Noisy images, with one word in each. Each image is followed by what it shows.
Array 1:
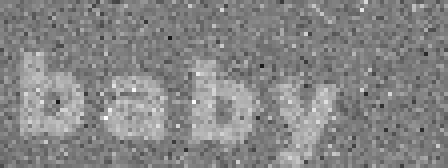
baby
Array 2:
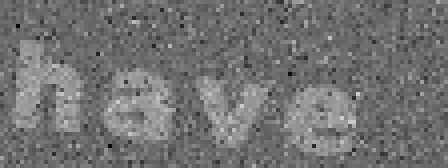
have
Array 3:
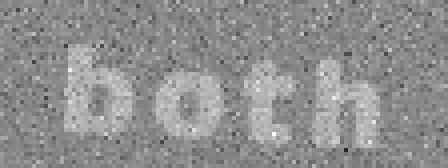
both
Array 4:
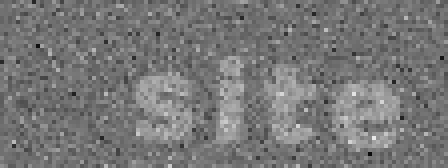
site
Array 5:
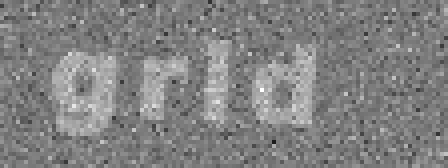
grid
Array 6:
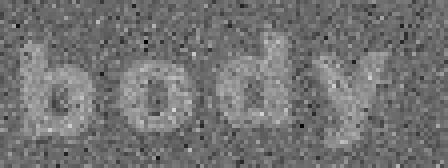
body
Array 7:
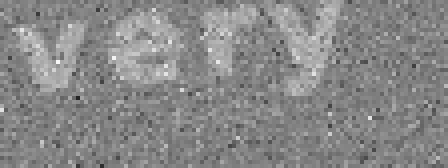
very
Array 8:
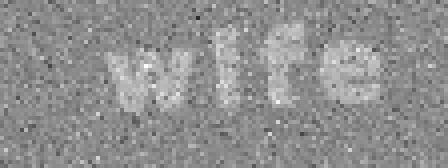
wife
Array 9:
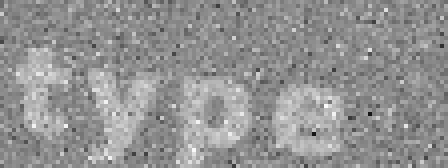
type
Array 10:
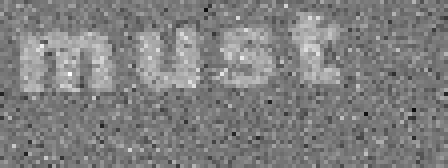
must
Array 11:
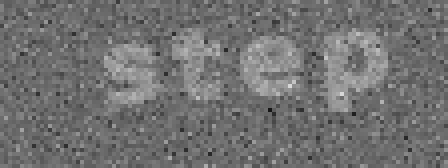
step
